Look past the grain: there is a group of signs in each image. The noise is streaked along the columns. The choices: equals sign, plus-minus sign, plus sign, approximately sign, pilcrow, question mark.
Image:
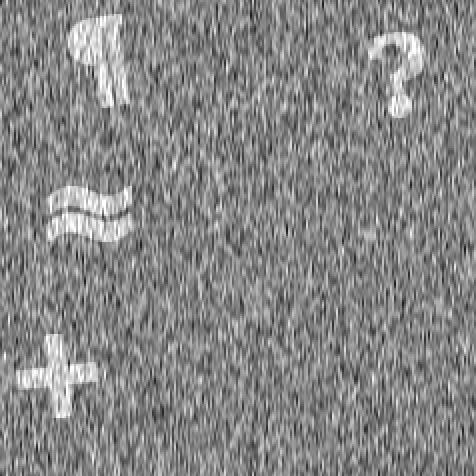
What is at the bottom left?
plus sign
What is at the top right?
question mark
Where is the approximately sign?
middle left
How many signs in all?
4
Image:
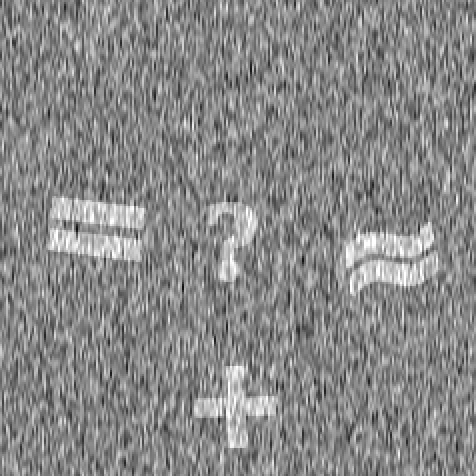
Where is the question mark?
centre
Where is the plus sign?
bottom middle
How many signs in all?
4
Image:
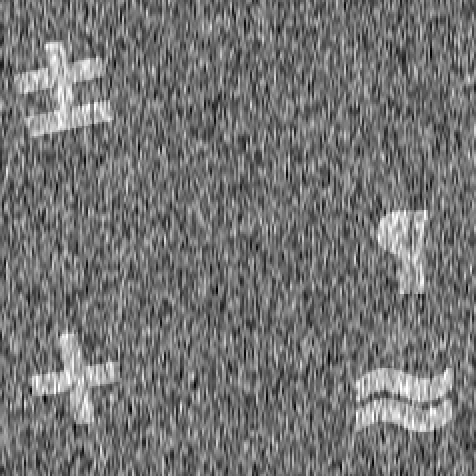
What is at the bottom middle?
nothing
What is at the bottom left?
plus sign
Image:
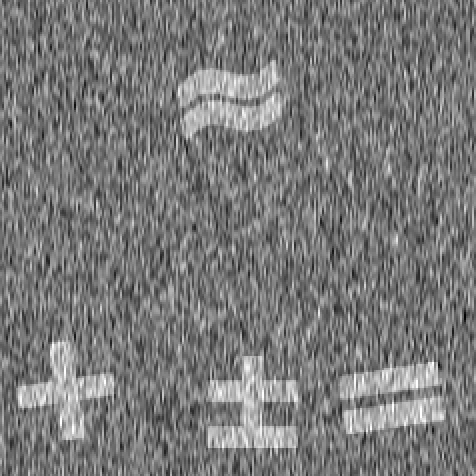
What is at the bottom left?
plus sign
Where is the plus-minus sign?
bottom middle
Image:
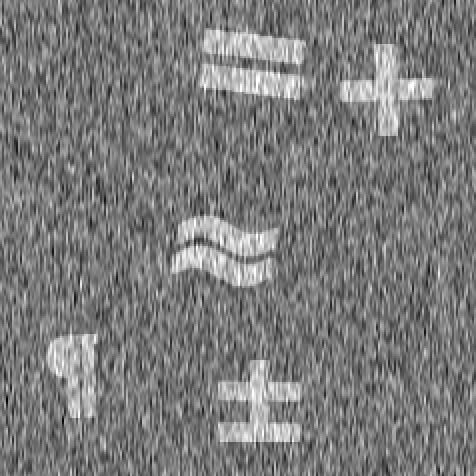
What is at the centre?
approximately sign
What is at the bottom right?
nothing
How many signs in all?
5
